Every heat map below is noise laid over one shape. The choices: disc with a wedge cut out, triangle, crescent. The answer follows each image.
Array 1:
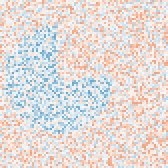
disc with a wedge cut out
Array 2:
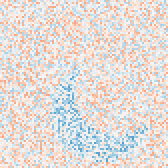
crescent
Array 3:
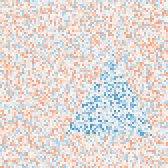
triangle
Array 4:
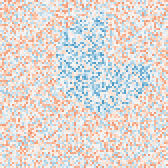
disc with a wedge cut out
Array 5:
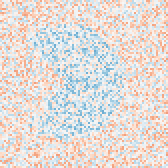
disc with a wedge cut out
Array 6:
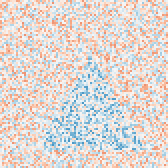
triangle
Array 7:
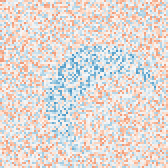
crescent
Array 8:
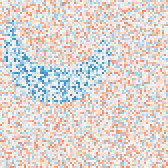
crescent
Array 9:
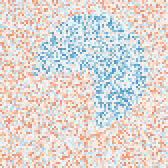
disc with a wedge cut out
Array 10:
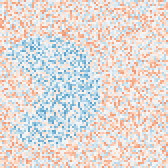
disc with a wedge cut out
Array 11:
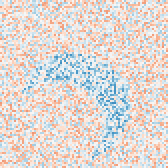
crescent
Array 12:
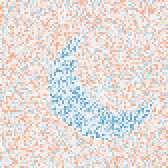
crescent
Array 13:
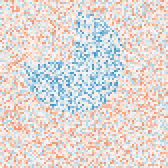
disc with a wedge cut out
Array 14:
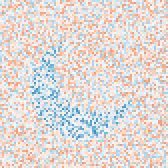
crescent
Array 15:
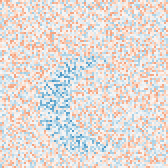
crescent
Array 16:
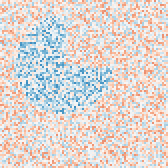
disc with a wedge cut out
